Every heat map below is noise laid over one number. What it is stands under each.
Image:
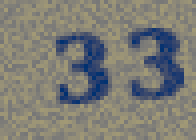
33
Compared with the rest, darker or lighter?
darker
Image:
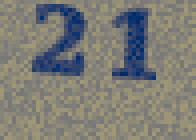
21
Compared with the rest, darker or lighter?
darker
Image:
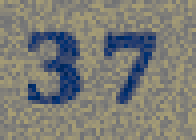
37
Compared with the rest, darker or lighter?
darker
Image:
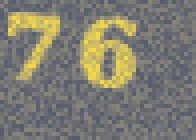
76
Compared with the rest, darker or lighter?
lighter
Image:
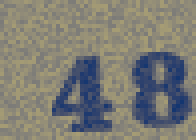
48
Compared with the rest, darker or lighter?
darker
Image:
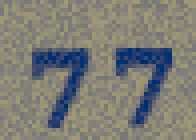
77
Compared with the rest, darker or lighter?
darker
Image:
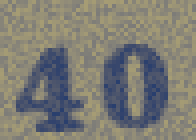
40
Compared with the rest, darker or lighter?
darker
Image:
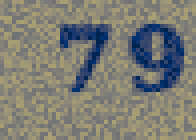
79
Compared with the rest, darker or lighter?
darker
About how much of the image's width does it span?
two thirds
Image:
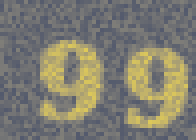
99
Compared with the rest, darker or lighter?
lighter
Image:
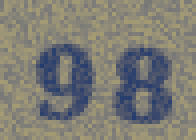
98
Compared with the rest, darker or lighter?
darker
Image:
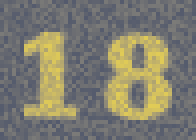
18
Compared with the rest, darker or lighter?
lighter
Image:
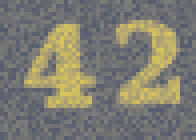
42
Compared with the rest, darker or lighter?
lighter
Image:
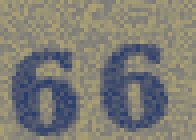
66
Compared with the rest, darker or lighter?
darker
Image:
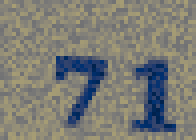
71
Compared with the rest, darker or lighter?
darker
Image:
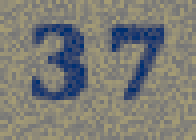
37
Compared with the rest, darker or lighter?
darker
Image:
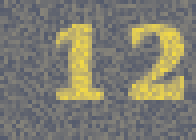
12
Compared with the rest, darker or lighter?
lighter
